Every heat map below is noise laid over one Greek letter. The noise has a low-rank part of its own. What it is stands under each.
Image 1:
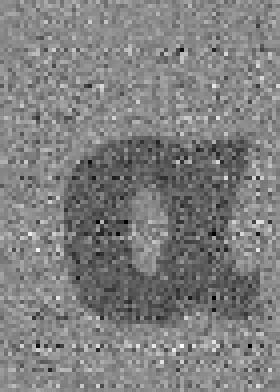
alpha
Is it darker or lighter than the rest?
darker
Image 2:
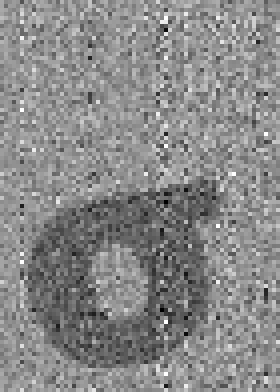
sigma
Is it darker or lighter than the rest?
darker
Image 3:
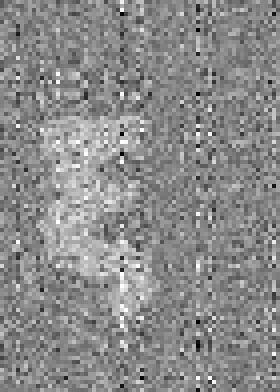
xi
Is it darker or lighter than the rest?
lighter
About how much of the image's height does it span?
half
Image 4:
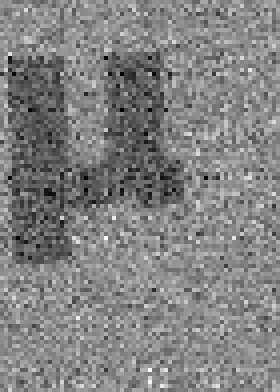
mu
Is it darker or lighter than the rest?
darker
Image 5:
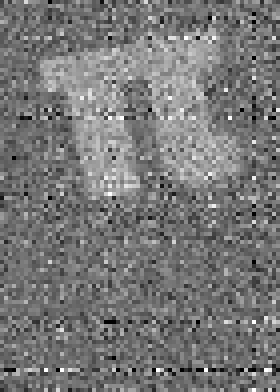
pi
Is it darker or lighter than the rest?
lighter
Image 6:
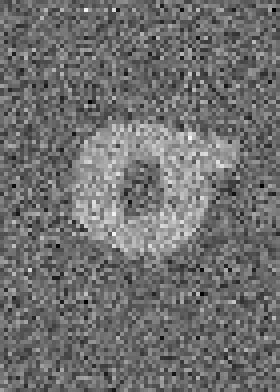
sigma
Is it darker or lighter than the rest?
lighter
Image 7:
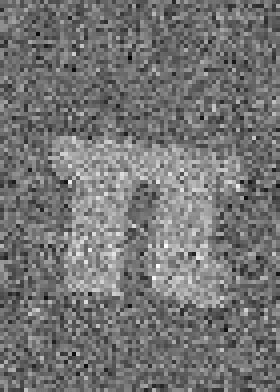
pi
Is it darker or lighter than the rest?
lighter
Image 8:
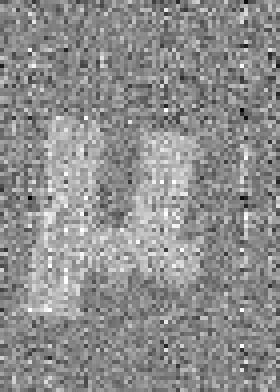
mu
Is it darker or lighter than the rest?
lighter
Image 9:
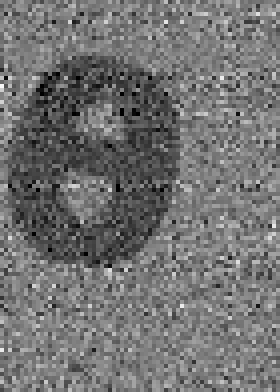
theta
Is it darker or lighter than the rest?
darker
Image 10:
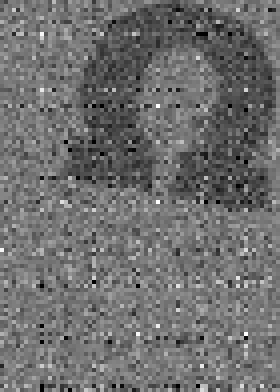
omega
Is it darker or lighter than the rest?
darker
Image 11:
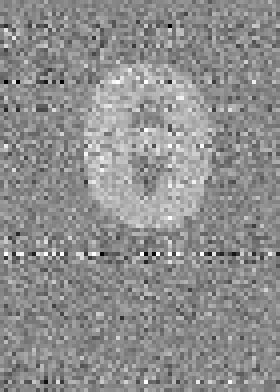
theta
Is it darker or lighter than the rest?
lighter
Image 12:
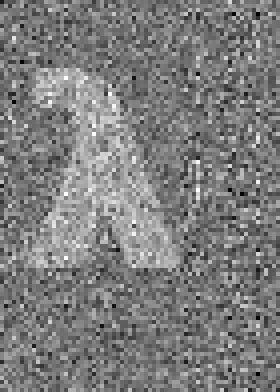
lambda
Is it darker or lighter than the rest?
lighter
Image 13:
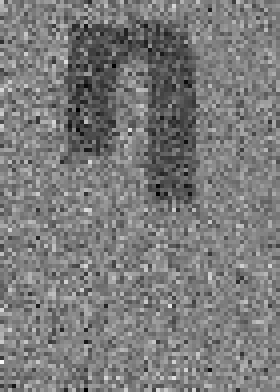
eta
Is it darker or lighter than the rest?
darker
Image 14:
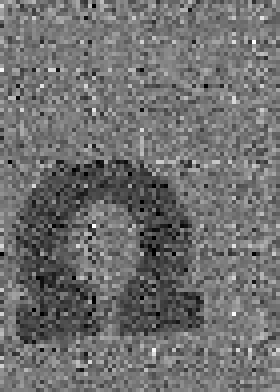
omega
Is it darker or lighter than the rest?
darker
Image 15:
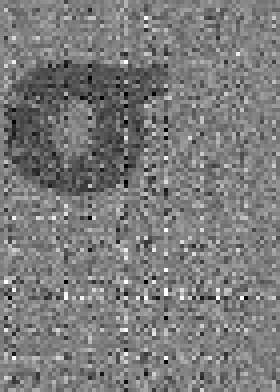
sigma
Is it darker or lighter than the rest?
darker
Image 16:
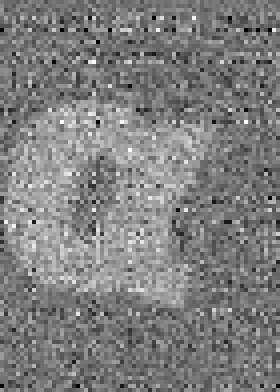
alpha
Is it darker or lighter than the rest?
lighter
